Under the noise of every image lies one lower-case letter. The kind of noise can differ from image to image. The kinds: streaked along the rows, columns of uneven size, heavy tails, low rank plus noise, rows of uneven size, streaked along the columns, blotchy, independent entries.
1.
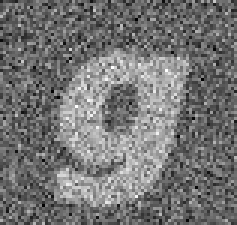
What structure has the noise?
independent entries
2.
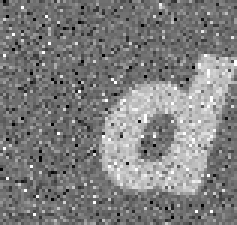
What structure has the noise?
heavy tails
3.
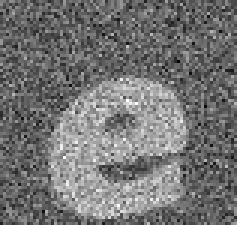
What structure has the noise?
independent entries
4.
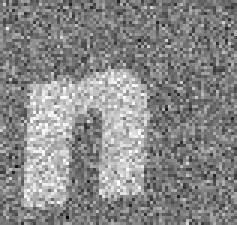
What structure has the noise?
independent entries
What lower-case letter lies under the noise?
n
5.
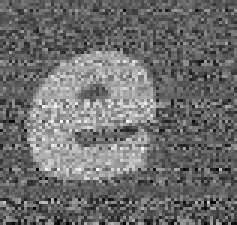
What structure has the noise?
rows of uneven size
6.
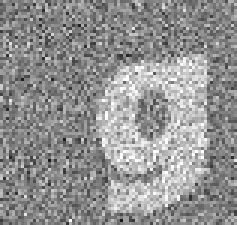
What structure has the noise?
low rank plus noise
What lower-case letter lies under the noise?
g
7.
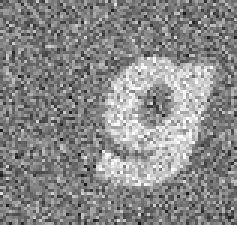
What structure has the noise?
independent entries
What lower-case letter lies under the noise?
g
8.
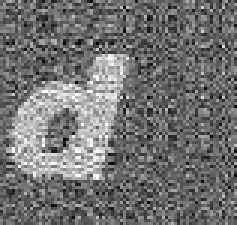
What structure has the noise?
low rank plus noise
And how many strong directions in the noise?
two
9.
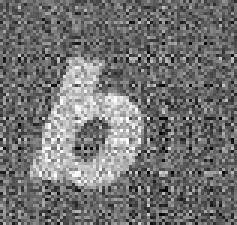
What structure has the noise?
low rank plus noise
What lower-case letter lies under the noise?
b
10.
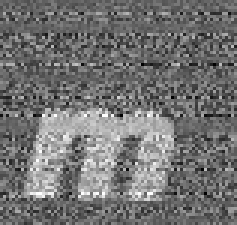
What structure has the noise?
rows of uneven size
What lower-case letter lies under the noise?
m
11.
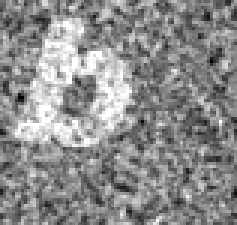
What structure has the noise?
blotchy
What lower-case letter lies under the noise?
b
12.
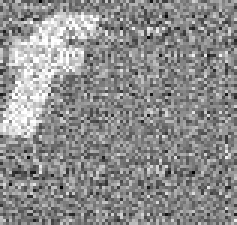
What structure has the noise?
low rank plus noise
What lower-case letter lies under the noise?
f
